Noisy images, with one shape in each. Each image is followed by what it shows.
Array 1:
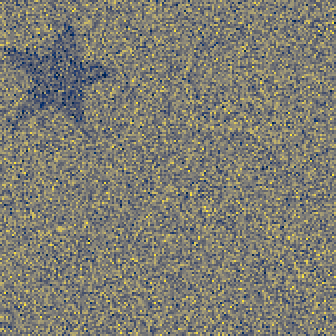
star
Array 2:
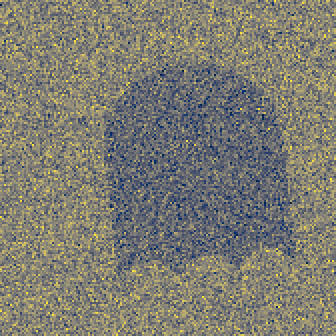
ghost
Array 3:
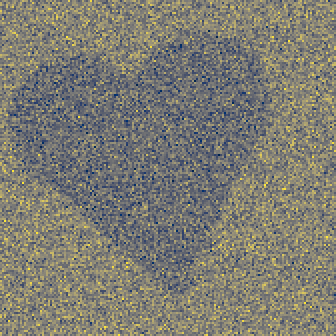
heart
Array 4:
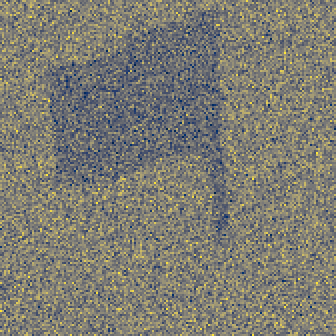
flag
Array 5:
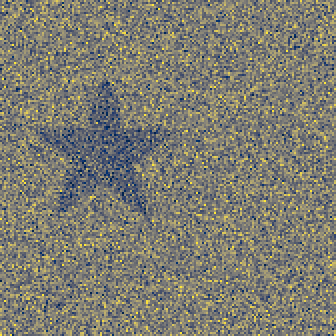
star
